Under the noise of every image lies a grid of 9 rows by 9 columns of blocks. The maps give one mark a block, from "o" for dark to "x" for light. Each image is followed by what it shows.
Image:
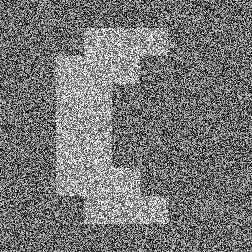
o o o o o o o o o
o o o x x x o o o
o o x x x o o o o
o o x x o o o o o
o o x x o o o o o
o o x x o o o o o
o o x x x o o o o
o o o x x x o o o
o o o o o o o o o
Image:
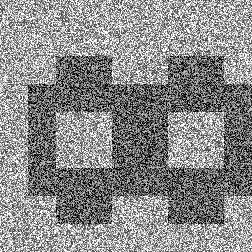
x x x x x x x x x
x x x x x x x x x
x x o o x x o o x
x o o o o o o o o
x o x x o o x x o
x o x x o o x x o
x o o o o o o o o
x x o o x x o o x
x x x x x x x x x
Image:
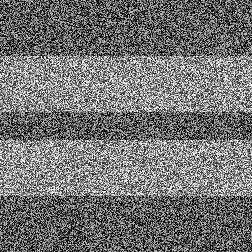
o o o o o o o o o
o o o o o o o o o
x x x x x x x x x
x x x x x x x x x
o o o o o o o o o
x x x x x x x x x
x x x x x x x x x
o o o o o o o o o
o o o o o o o o o
